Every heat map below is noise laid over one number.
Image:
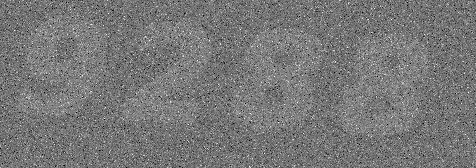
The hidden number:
9288
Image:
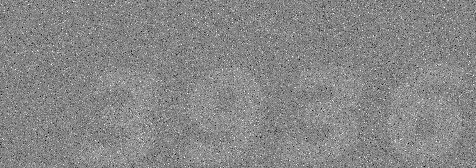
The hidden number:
3936
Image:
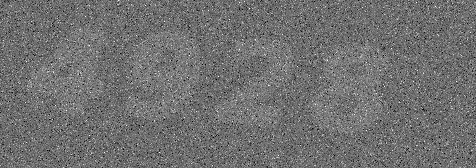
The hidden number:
4928
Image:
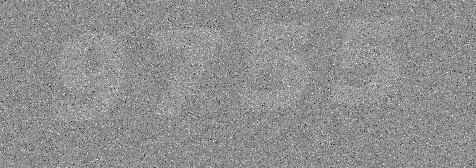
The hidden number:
9755
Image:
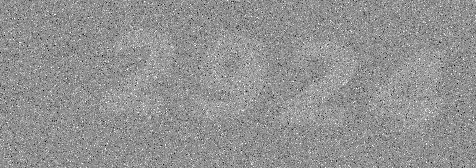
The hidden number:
2924
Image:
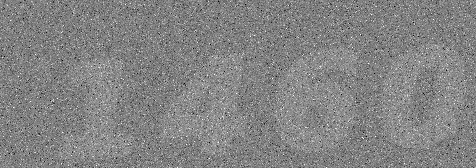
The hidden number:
1460
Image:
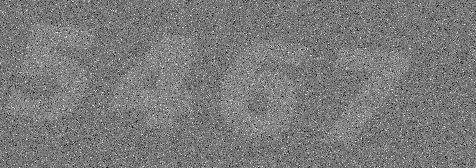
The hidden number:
5467
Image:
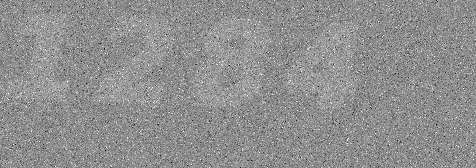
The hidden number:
1284
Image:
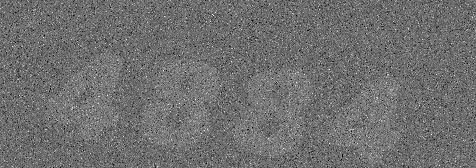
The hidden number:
4884
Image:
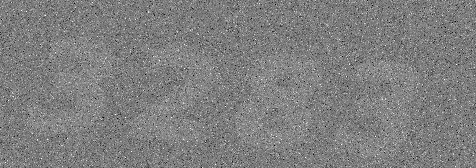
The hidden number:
3283
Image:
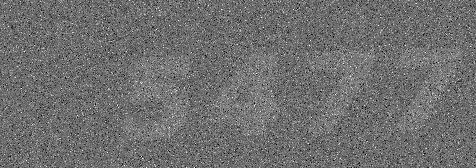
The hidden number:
5477
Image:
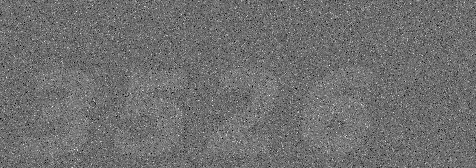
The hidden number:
3526
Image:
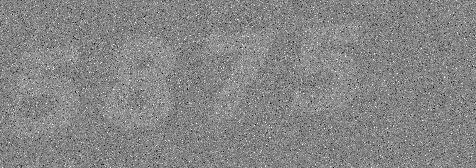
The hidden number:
5875
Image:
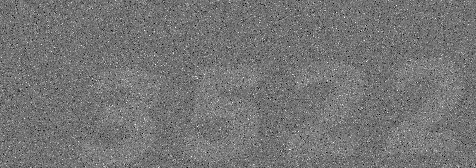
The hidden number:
3522
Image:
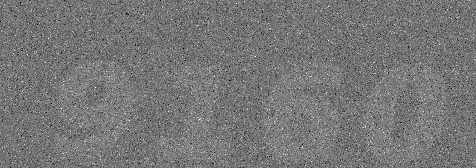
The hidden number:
9160
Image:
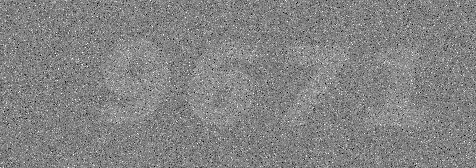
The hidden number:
9671
